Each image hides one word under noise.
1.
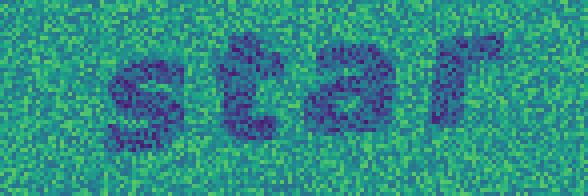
star
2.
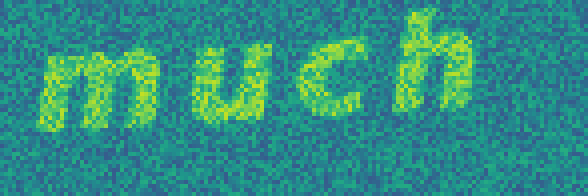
much
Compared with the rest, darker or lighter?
lighter
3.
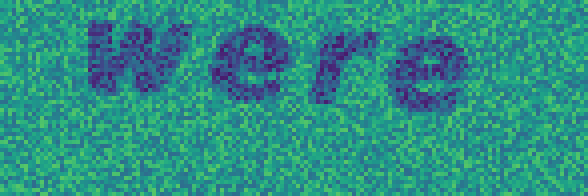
were
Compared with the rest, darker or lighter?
darker
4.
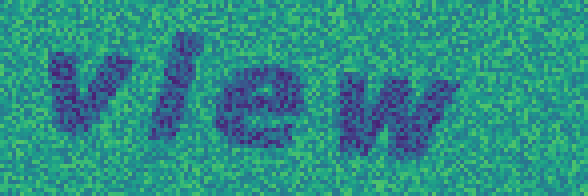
view
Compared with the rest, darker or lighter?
darker
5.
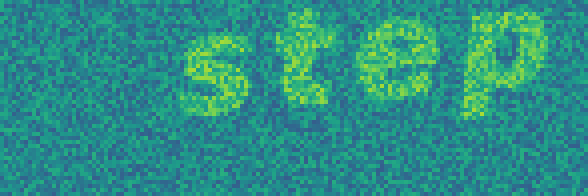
step
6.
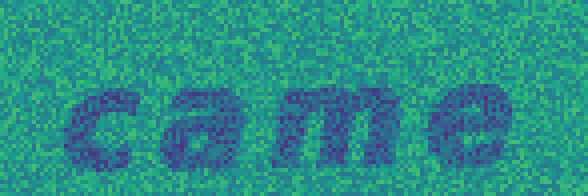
came
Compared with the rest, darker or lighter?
darker
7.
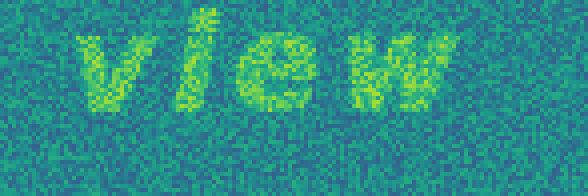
view
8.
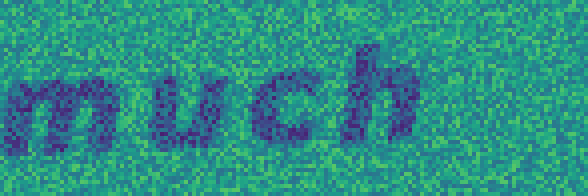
much
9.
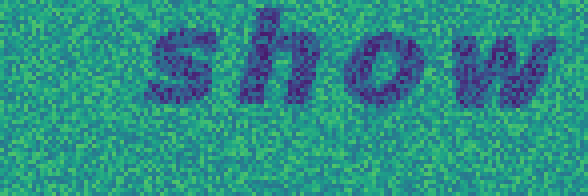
show
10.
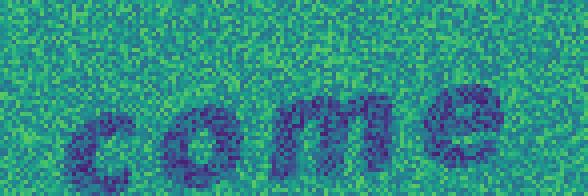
come
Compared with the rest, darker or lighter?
darker
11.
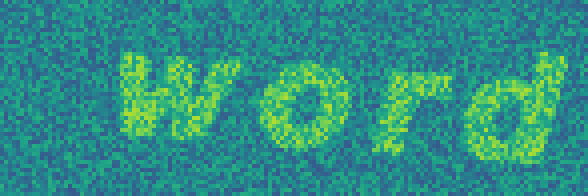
word
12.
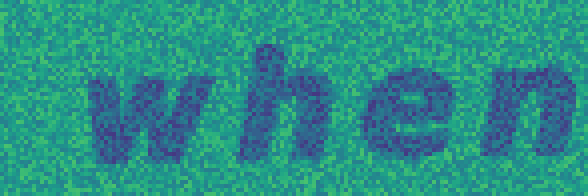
when
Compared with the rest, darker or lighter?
darker
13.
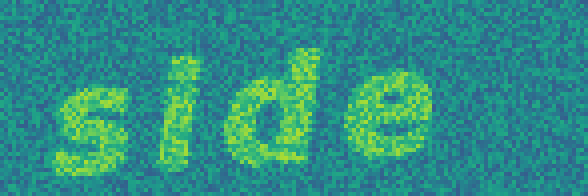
side
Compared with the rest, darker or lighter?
lighter
